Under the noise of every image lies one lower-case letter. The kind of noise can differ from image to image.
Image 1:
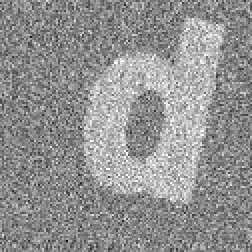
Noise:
low rank plus noise
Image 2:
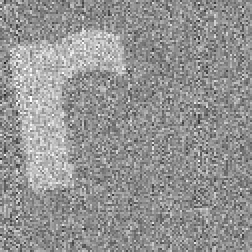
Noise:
columns of uneven size
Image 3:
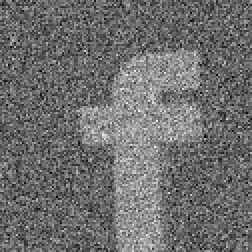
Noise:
independent entries
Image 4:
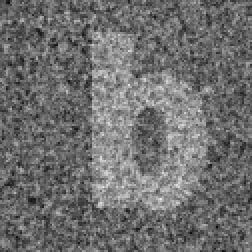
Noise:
blotchy
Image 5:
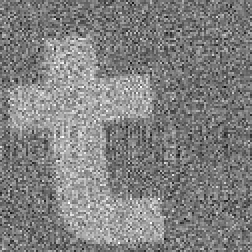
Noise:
low rank plus noise
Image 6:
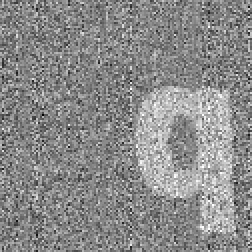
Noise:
columns of uneven size
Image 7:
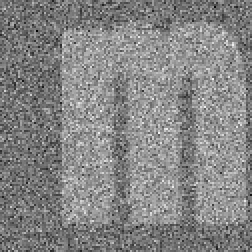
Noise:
independent entries
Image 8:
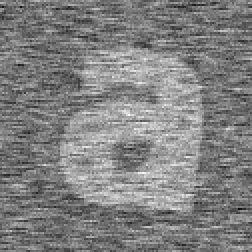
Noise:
streaked along the rows
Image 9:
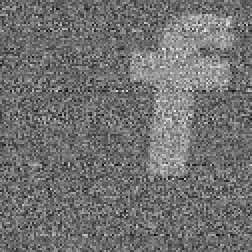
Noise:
rows of uneven size
